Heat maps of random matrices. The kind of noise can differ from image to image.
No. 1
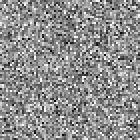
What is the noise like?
independent entries
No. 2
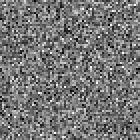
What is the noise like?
independent entries
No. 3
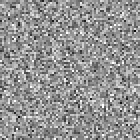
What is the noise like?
independent entries
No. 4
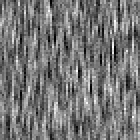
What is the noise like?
streaked along the columns
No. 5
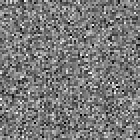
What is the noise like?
independent entries
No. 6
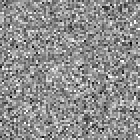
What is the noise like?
independent entries
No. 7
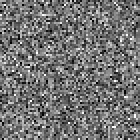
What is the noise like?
independent entries
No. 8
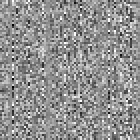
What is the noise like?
columns of uneven size
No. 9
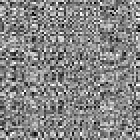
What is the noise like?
low rank plus noise
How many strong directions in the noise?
one
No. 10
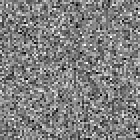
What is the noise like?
independent entries
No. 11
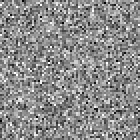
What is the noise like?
independent entries
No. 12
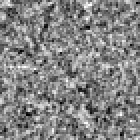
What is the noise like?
blotchy
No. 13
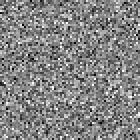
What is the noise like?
independent entries
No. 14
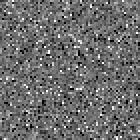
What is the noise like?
heavy tails
